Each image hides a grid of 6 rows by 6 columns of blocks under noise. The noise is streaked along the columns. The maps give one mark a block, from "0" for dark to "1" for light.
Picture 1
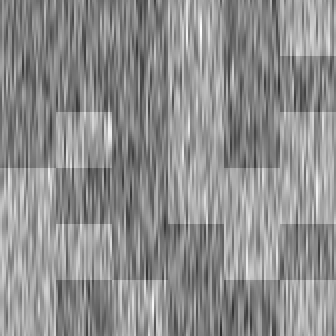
0 0 0 1 0 1
0 0 0 1 0 0
0 1 0 1 0 1
1 0 0 1 1 1
1 1 0 0 1 0
1 0 1 0 0 1
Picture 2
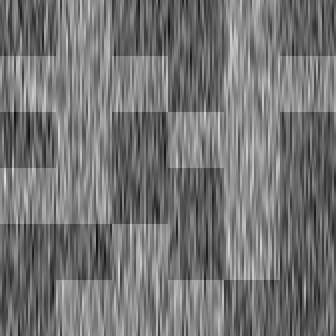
0 1 0 0 1 0
1 1 1 0 1 1
0 1 0 1 1 0
1 1 0 0 1 0
0 0 1 0 1 0
0 1 1 1 0 0
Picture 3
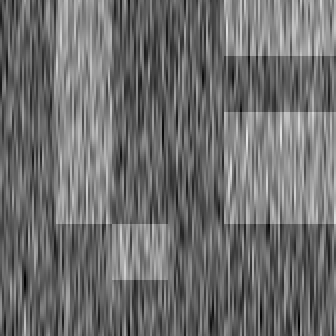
0 1 0 0 1 1
0 1 0 0 0 0
0 1 0 0 1 1
0 1 0 0 1 1
0 0 1 0 0 0
0 0 0 0 0 0
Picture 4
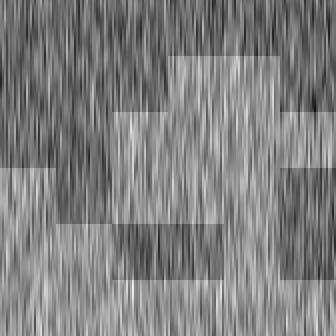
0 0 0 0 0 0
0 0 0 1 1 0
0 0 1 1 1 1
1 0 1 1 1 0
1 1 0 0 1 0
1 1 1 1 1 1
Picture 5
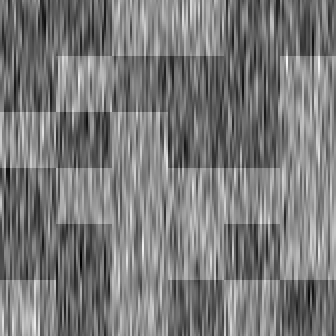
0 0 1 1 0 0
0 1 0 0 0 1
1 0 1 0 0 1
0 1 1 1 1 1
0 0 1 1 0 1
1 0 1 0 1 0
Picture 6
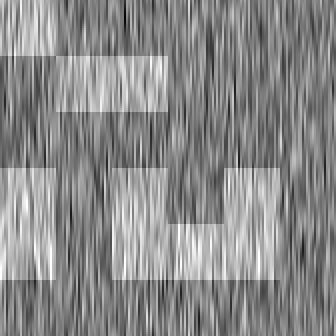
1 0 0 0 0 0
0 1 1 0 0 0
0 0 0 0 0 0
1 0 1 0 1 0
1 0 1 1 1 0
0 0 0 0 0 0
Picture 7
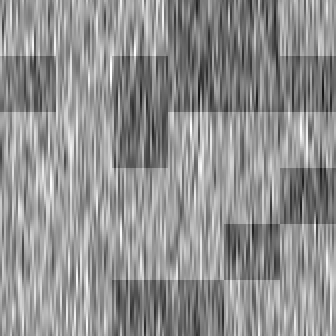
1 1 1 0 0 1
0 1 0 0 0 0
1 1 0 1 1 1
1 1 1 1 1 0
1 1 1 1 0 1
1 1 0 0 1 1
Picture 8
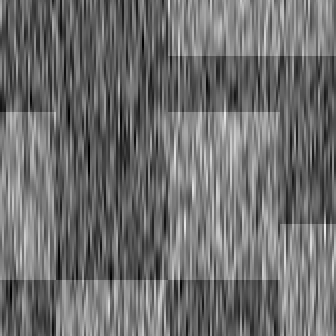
0 0 0 1 1 1
0 0 0 0 0 0
1 0 0 1 1 0
1 0 0 1 1 0
1 0 0 1 1 1
0 1 1 0 0 1
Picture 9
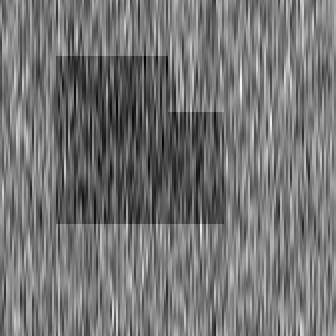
1 1 1 1 1 1
1 0 0 1 1 1
1 0 0 0 1 1
1 0 0 0 1 1
1 1 1 1 1 1
1 1 1 1 1 1
